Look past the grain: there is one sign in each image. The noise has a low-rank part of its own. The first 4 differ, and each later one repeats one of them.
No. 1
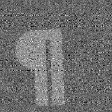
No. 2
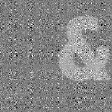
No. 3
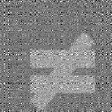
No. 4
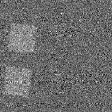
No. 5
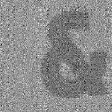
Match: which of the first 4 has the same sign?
2
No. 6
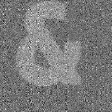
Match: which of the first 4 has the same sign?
2
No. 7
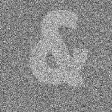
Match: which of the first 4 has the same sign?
2
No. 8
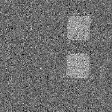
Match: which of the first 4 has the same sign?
4
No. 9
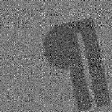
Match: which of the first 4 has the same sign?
1
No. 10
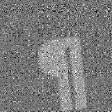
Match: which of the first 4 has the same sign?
1
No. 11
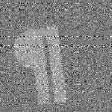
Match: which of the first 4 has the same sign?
1
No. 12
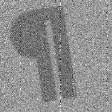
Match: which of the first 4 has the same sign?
1
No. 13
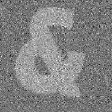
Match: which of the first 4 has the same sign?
2
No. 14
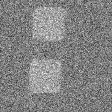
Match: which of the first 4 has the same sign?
4
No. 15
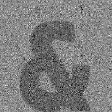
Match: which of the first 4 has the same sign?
2
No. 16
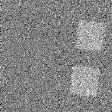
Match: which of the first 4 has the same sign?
4
